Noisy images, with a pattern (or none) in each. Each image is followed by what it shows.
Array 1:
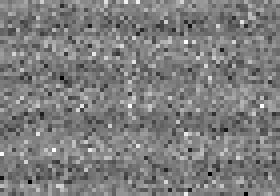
horizontal stripes
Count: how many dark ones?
4
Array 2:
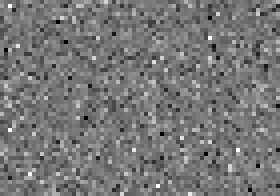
only noise
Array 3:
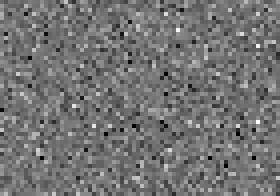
only noise
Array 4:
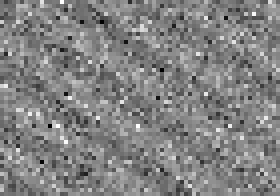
diagonal stripes
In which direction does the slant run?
top left to bottom right
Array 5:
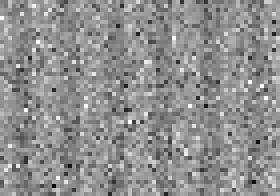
vertical stripes
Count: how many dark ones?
6
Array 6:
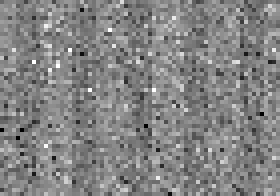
vertical stripes
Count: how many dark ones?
5
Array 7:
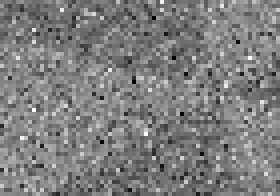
spokes from one point
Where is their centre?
middle right
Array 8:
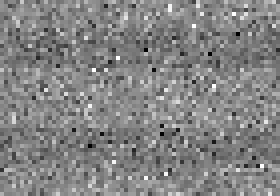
horizontal stripes
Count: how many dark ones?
2
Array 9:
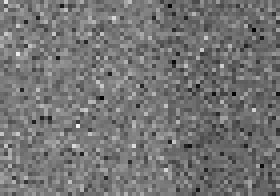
a sharp edge
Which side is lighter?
left
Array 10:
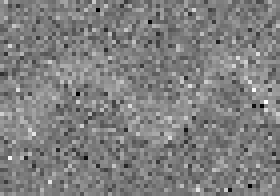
a wavy band
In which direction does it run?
left to right
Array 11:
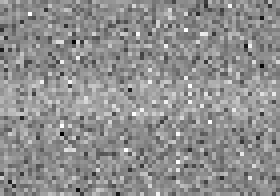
one horizontal stripe
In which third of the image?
middle
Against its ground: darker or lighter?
lighter
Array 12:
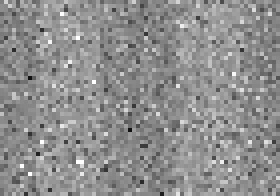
vertical stripes
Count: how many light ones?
2
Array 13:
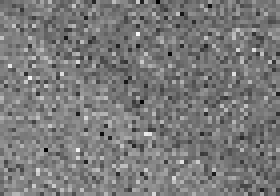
a sharp edge
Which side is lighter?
bottom left
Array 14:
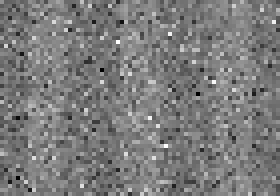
vertical stripes
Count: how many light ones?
3
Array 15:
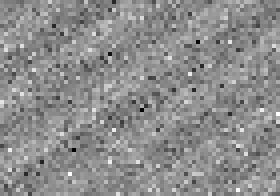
diagonal stripes
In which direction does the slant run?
bottom left to top right
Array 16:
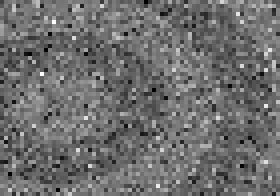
rings round one point
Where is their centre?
middle left
